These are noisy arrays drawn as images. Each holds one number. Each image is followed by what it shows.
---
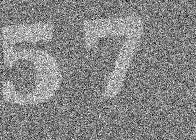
57
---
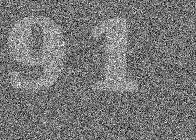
91
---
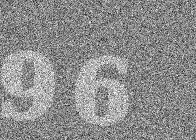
96
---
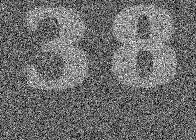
38
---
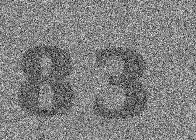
83
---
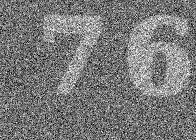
76
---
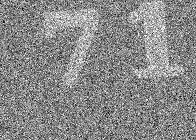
71
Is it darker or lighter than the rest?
lighter
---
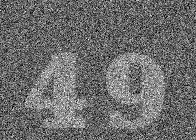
49
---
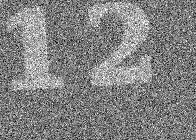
12
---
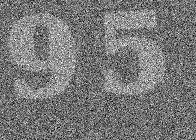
95
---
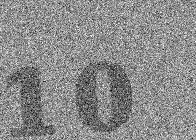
10
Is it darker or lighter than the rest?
darker
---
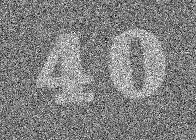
40
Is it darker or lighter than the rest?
lighter
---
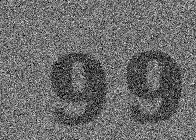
99
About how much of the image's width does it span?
two thirds
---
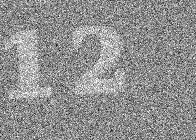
12
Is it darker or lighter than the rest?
lighter
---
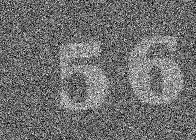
56
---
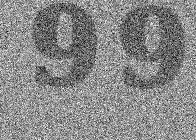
99
